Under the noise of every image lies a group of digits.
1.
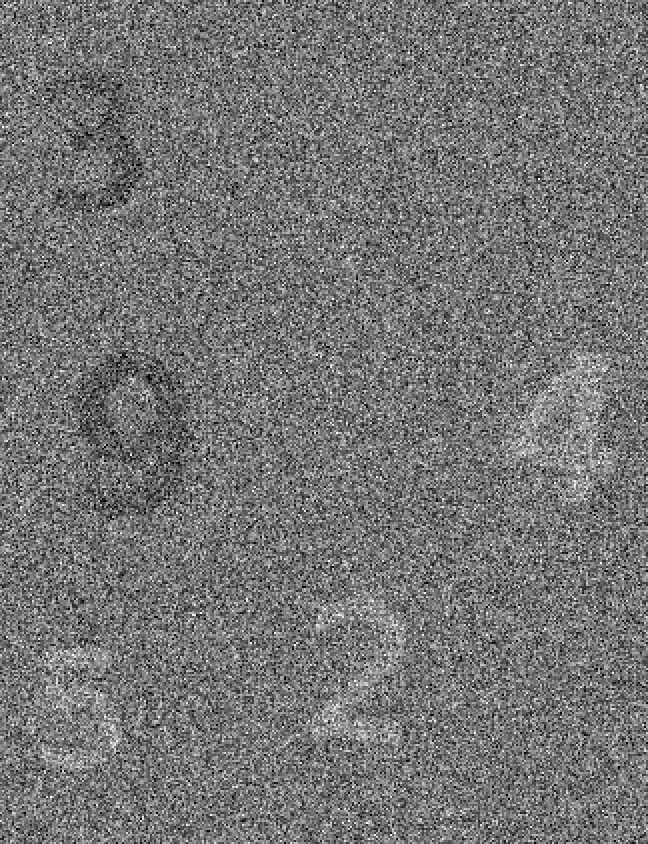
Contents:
top left: dark 3; middle left: dark 9; middle right: light 4; bottom left: light 5; bottom middle: light 2
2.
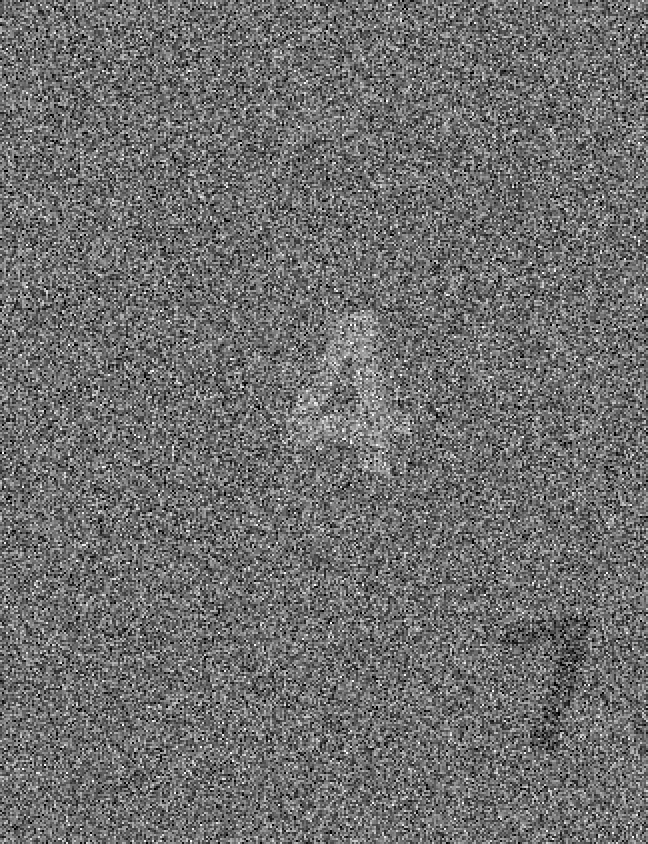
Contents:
centre: light 4; bottom right: dark 7
